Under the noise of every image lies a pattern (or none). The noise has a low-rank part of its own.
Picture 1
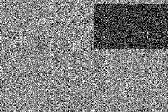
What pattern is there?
one block
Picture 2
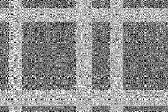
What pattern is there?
bands of rows crossing bands of columns
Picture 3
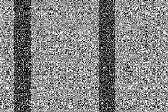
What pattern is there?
bands of columns
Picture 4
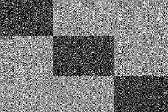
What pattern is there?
blocks along the diagonal
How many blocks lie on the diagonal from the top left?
3
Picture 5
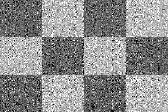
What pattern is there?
a checkerboard
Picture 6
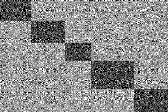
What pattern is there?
blocks along the diagonal
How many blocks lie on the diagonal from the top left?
5
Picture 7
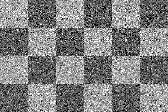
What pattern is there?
a checkerboard
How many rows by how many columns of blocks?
4 by 6
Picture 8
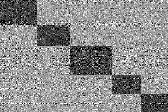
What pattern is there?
blocks along the diagonal
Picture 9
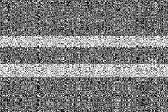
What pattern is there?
bands of rows
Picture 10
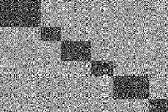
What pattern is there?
blocks along the diagonal
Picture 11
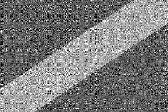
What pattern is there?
a diagonal band
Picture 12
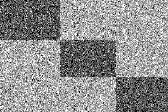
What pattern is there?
blocks along the diagonal
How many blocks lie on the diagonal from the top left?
3
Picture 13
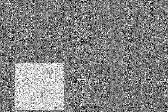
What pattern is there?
one block
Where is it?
bottom left
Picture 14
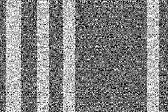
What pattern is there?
bands of columns
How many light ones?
4
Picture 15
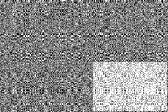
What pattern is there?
one block
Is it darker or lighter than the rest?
lighter
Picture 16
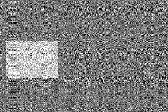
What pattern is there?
one block
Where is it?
middle left
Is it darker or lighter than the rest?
lighter
